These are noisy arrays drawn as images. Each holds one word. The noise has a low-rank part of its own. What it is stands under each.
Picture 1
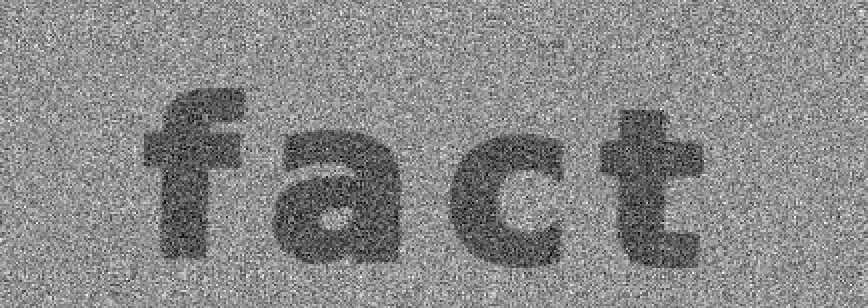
fact
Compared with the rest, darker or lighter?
darker
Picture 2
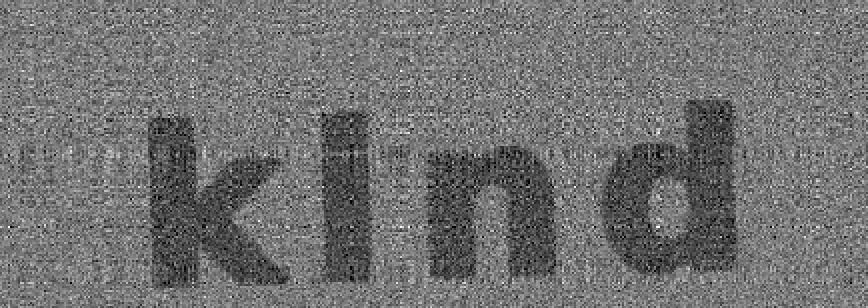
kind
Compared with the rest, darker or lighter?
darker
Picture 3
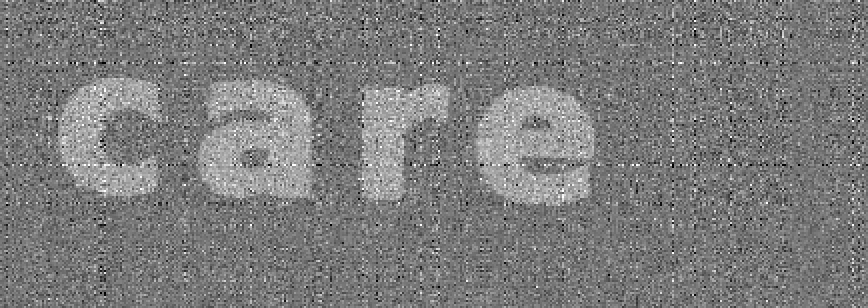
care
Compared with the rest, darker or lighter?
lighter
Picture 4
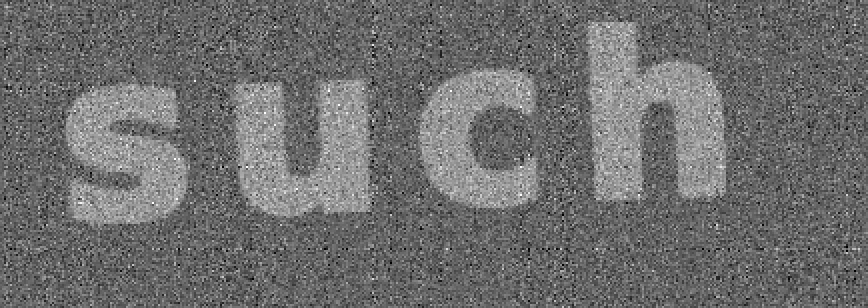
such
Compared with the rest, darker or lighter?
lighter
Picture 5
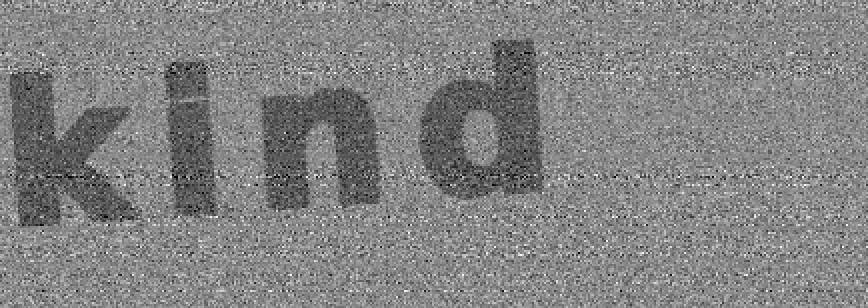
kind
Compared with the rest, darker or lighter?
darker
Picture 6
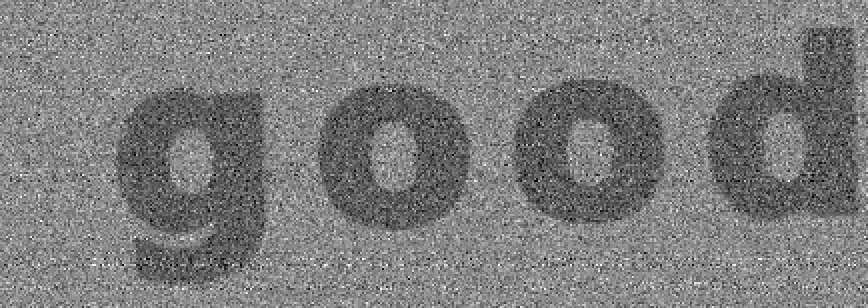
good
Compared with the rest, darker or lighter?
darker
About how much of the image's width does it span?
nearly all
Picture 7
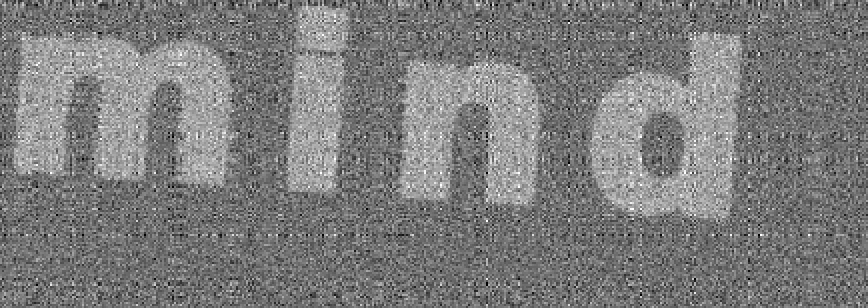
mind
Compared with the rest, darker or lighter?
lighter
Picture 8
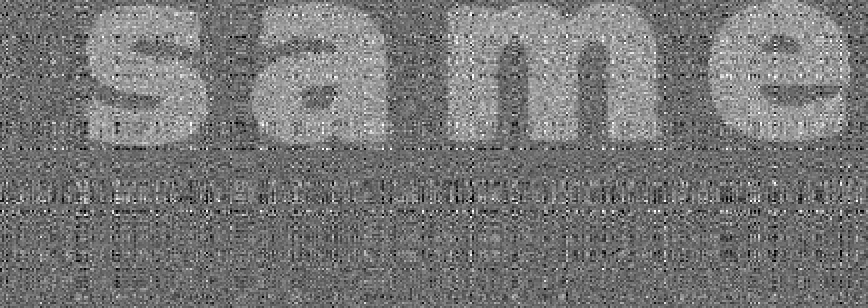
same
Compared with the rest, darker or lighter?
lighter
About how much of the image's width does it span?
nearly all
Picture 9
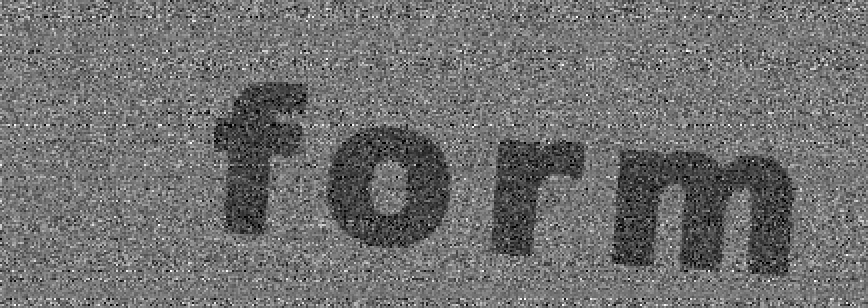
form
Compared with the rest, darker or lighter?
darker
